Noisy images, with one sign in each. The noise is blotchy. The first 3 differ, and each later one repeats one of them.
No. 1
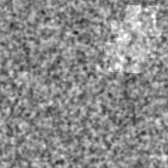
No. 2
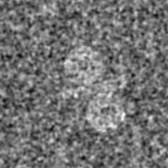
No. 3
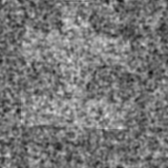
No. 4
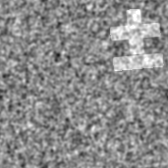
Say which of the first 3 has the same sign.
3
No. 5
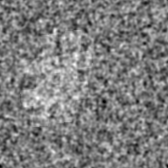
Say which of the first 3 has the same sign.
1
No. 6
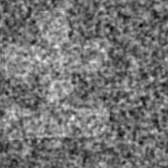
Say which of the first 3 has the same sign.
3
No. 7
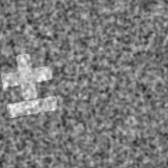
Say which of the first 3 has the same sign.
3
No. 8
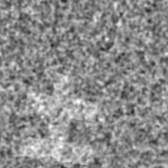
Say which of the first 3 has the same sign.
3
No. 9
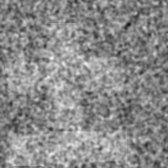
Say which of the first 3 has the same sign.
3
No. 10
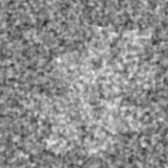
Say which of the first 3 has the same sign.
1
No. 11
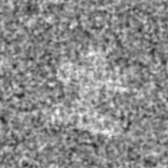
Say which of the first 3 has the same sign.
3
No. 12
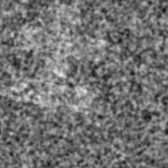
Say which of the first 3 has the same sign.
3
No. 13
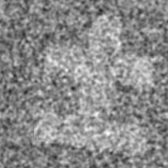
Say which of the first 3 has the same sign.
3
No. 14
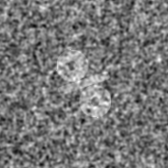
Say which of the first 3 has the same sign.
2
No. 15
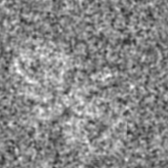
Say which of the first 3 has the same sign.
2
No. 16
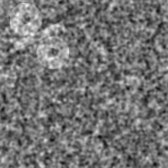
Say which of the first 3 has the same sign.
2
